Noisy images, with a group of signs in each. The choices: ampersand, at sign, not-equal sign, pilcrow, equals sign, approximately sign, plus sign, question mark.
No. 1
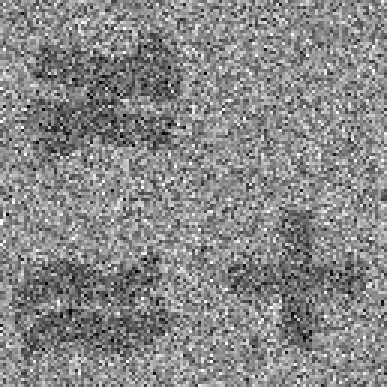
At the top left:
not-equal sign
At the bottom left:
approximately sign
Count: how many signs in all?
3
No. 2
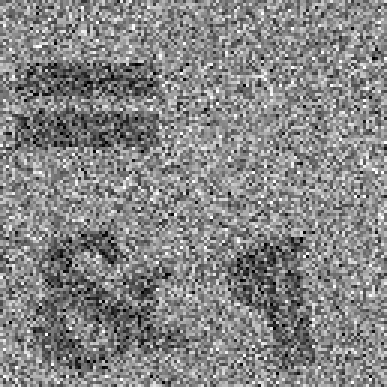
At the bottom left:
ampersand
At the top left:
equals sign
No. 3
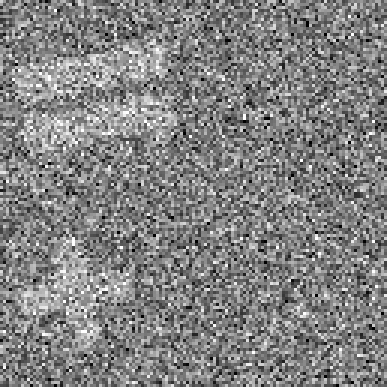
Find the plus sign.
bottom left
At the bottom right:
nothing
